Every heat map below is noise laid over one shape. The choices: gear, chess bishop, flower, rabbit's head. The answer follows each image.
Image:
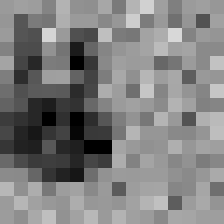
rabbit's head
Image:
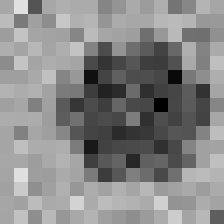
flower
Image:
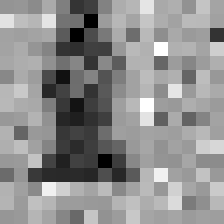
chess bishop
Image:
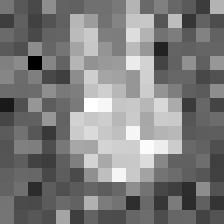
rabbit's head
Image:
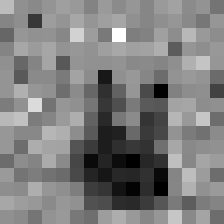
rabbit's head
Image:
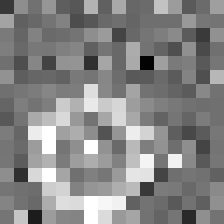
gear
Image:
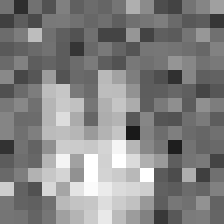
rabbit's head
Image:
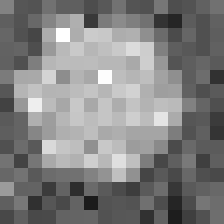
flower
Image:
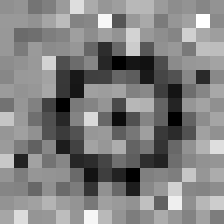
gear
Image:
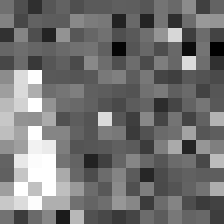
chess bishop
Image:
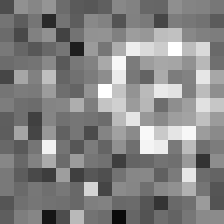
gear
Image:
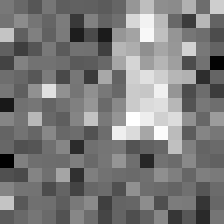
chess bishop
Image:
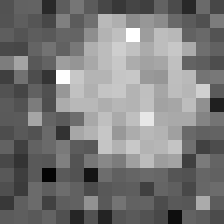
flower
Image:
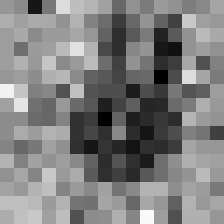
rabbit's head
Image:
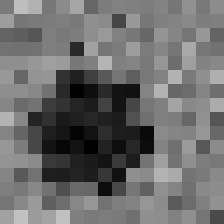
flower
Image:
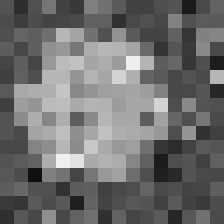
flower
